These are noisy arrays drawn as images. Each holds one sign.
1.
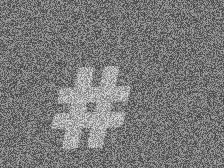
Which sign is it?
hash sign
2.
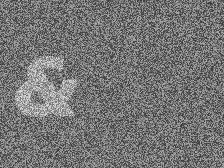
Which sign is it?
ampersand
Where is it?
middle left
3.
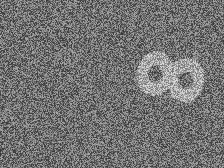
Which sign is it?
infinity sign
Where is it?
middle right
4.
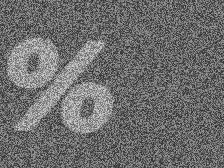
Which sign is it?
percent sign
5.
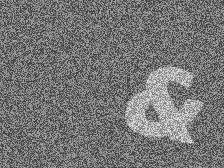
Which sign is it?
ampersand
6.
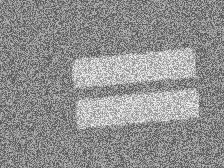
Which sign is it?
equals sign
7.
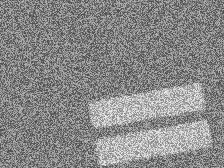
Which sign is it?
equals sign
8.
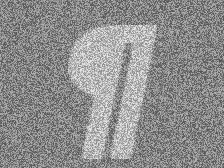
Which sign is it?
pilcrow
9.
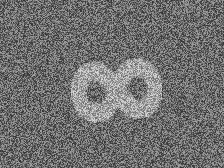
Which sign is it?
infinity sign
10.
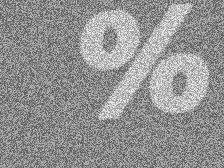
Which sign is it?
percent sign
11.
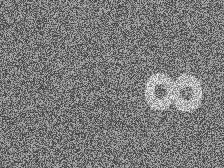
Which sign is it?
infinity sign
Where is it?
middle right
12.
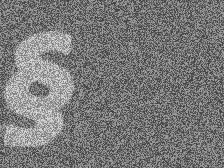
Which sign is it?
section sign
